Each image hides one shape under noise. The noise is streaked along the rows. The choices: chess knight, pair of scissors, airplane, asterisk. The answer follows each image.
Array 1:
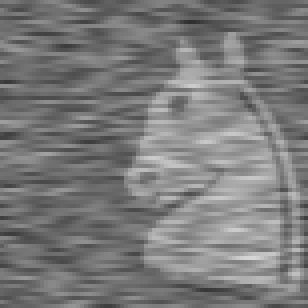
chess knight
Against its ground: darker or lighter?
lighter
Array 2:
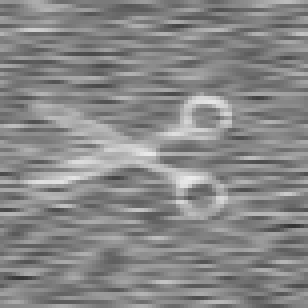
pair of scissors
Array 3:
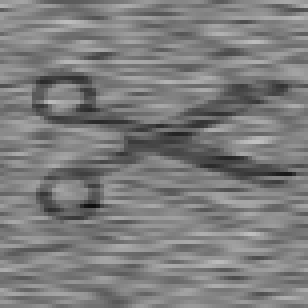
pair of scissors
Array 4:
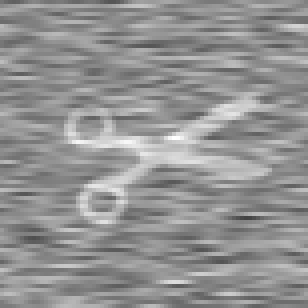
pair of scissors
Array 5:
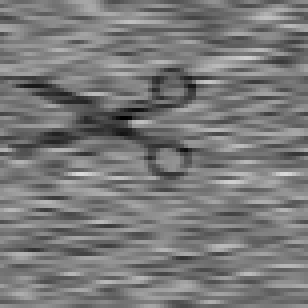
pair of scissors
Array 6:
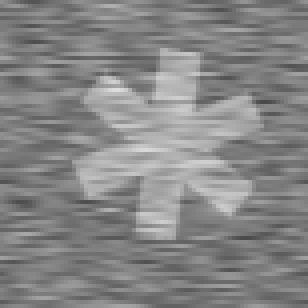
asterisk
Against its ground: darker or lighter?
lighter
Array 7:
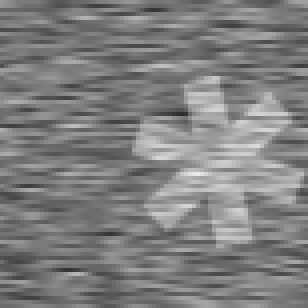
asterisk
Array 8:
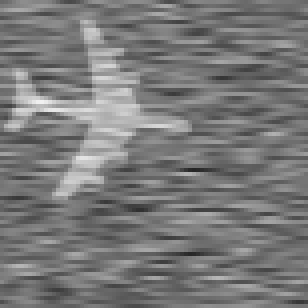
airplane
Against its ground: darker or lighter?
lighter
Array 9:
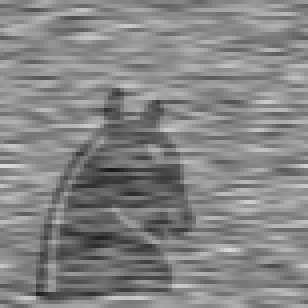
chess knight
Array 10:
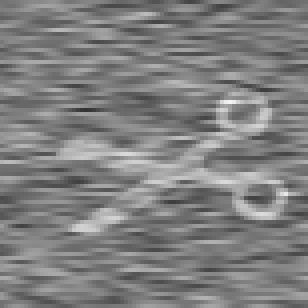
pair of scissors
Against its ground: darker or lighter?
lighter
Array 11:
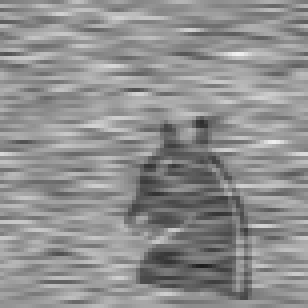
chess knight
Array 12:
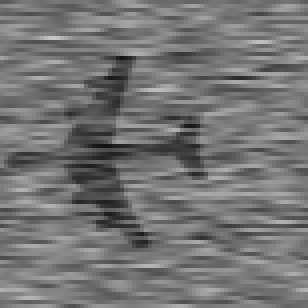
airplane
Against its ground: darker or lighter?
darker
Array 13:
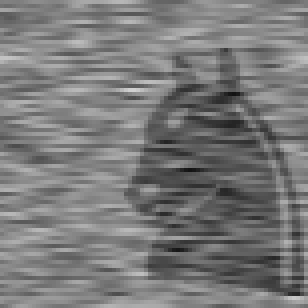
chess knight
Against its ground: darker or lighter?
darker
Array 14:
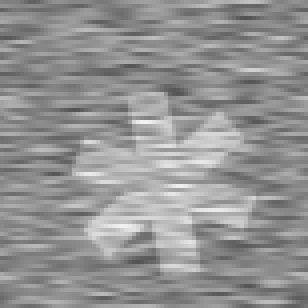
asterisk
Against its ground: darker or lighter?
lighter
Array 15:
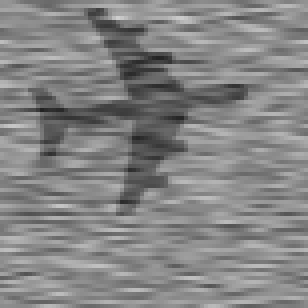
airplane
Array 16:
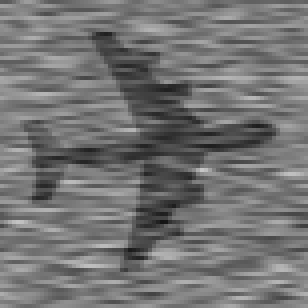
airplane
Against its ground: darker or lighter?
darker
